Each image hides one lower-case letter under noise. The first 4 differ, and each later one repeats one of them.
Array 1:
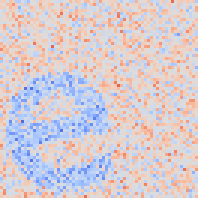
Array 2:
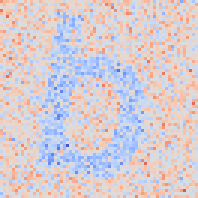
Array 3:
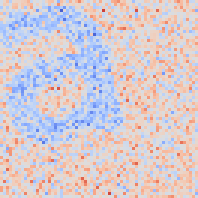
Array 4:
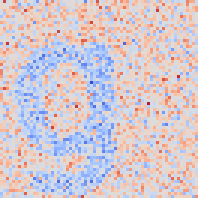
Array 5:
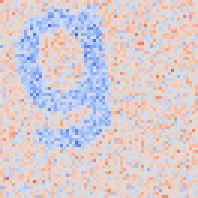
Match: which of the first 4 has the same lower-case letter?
4
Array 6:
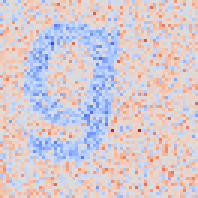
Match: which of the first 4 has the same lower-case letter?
4
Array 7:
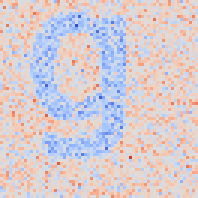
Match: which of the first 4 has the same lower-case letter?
4
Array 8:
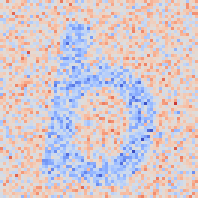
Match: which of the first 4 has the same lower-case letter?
2
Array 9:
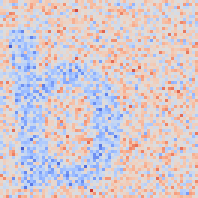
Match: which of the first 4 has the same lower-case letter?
2
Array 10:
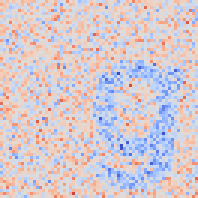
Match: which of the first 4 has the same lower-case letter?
4
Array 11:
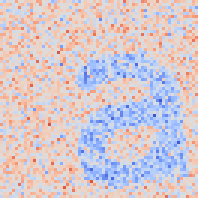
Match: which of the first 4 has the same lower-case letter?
3
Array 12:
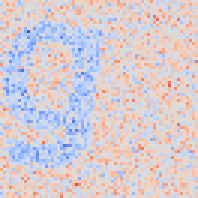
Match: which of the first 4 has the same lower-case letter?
4
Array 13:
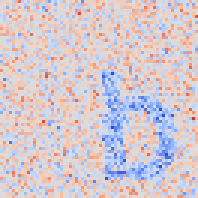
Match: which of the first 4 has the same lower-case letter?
2
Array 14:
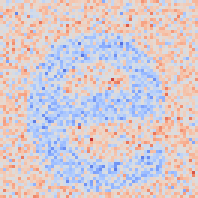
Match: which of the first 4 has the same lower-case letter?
1
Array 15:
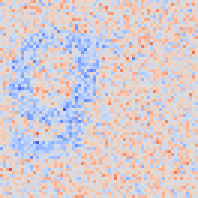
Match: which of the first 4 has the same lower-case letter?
4
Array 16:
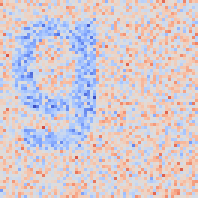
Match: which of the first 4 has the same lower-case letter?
4
